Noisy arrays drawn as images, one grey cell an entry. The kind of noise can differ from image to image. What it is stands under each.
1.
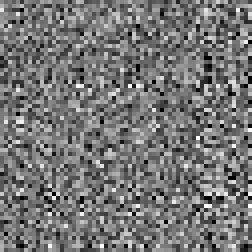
low rank plus noise
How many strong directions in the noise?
two
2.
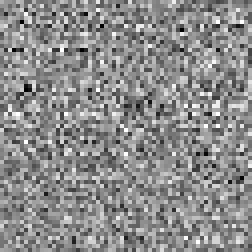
low rank plus noise
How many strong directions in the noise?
two
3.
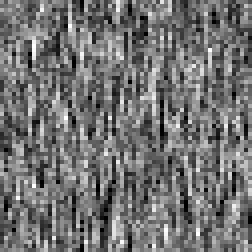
streaked along the columns
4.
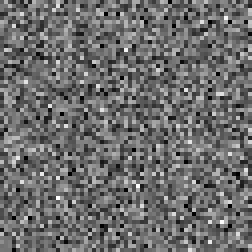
independent entries
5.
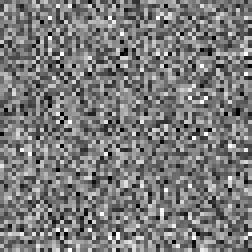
low rank plus noise
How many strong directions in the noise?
one
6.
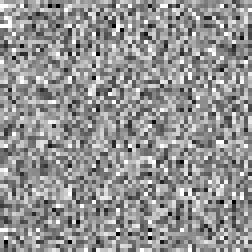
low rank plus noise
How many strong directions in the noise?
two
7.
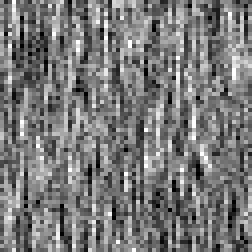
streaked along the columns
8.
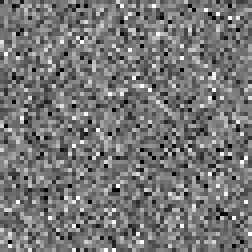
heavy tails
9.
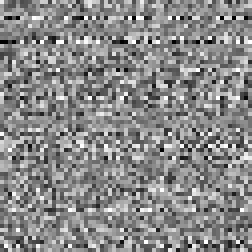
rows of uneven size
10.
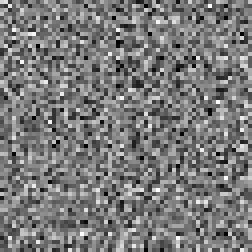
low rank plus noise
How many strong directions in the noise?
two
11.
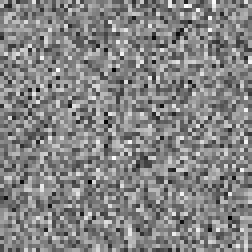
independent entries
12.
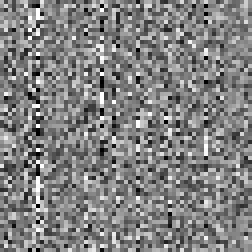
columns of uneven size
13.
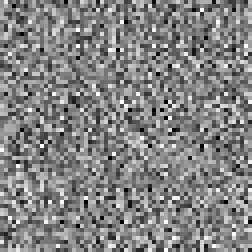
low rank plus noise
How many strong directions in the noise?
three or four
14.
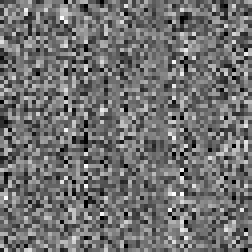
columns of uneven size
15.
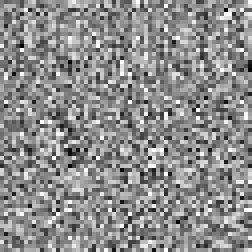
low rank plus noise
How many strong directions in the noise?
two
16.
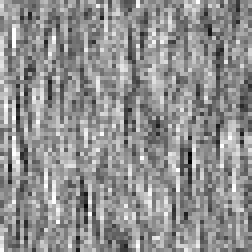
streaked along the columns
